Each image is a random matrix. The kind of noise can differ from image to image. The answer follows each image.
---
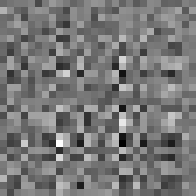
low rank plus noise
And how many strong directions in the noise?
one
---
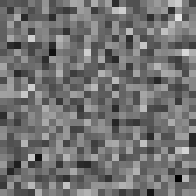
independent entries
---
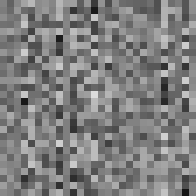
columns of uneven size
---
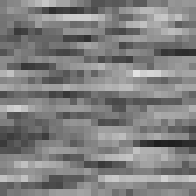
streaked along the rows
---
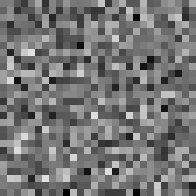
independent entries
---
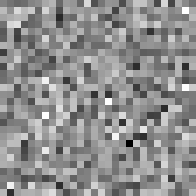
independent entries
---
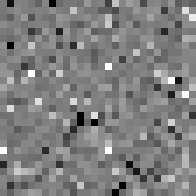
heavy tails
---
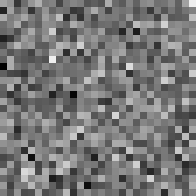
independent entries
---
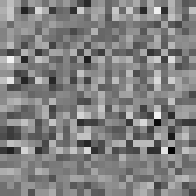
low rank plus noise
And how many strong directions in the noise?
two
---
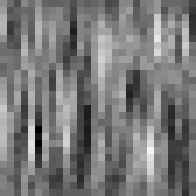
streaked along the columns
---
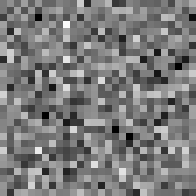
independent entries
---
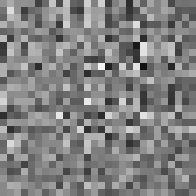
low rank plus noise
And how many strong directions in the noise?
two
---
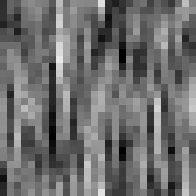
streaked along the columns
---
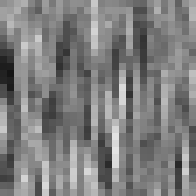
streaked along the columns
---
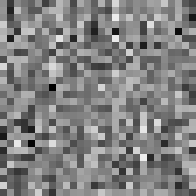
low rank plus noise
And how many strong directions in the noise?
three or four
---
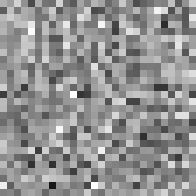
low rank plus noise
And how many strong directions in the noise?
three or four
